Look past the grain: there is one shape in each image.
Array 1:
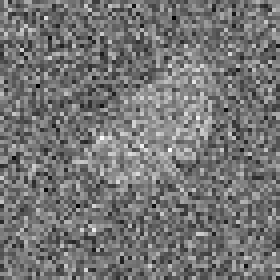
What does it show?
light half disc
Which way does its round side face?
down and right
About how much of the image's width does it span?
half
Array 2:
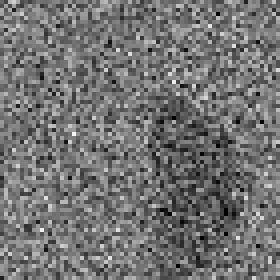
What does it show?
dark half disc
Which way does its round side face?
right
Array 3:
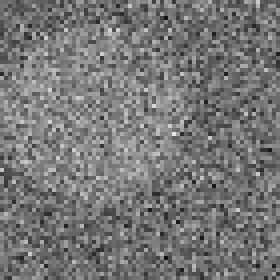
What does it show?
light disc
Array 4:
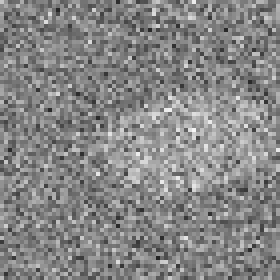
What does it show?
light ellipse
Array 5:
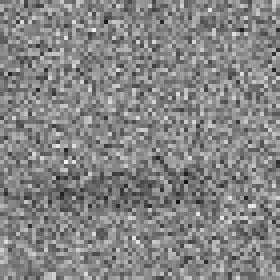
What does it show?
dark bar
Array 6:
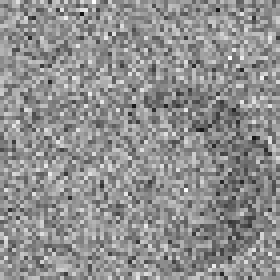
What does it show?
dark crescent
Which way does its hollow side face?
left
